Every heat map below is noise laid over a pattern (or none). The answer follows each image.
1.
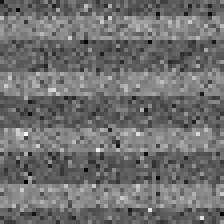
horizontal stripes
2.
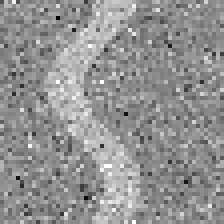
a wavy band
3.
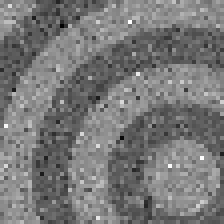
rings round one point
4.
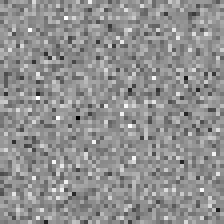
only noise
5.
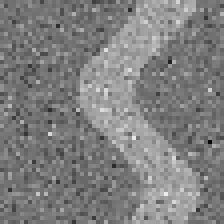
a wavy band
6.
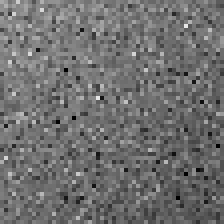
a smooth slope
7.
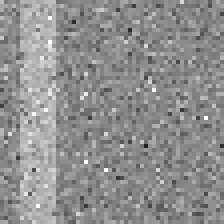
one vertical stripe
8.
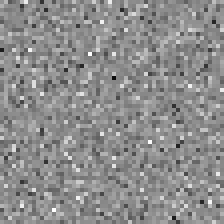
only noise
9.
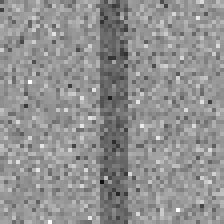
one vertical stripe
